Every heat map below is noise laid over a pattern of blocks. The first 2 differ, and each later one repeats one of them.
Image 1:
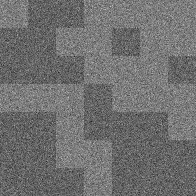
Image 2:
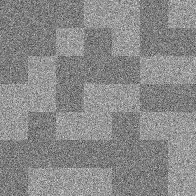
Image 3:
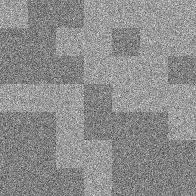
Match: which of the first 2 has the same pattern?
1
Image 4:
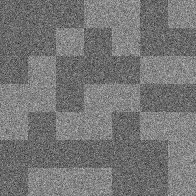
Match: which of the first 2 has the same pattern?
2
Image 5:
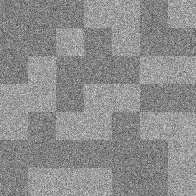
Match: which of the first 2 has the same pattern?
2
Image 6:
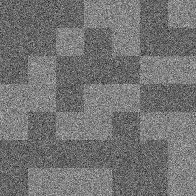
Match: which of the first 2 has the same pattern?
2
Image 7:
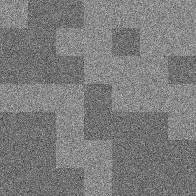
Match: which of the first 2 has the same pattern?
1
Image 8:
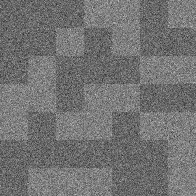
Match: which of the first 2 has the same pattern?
2
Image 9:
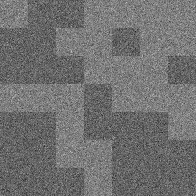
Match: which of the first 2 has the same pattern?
1
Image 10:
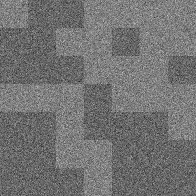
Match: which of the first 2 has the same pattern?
1
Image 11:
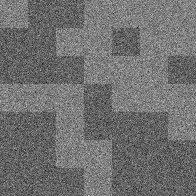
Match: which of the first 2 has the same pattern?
1
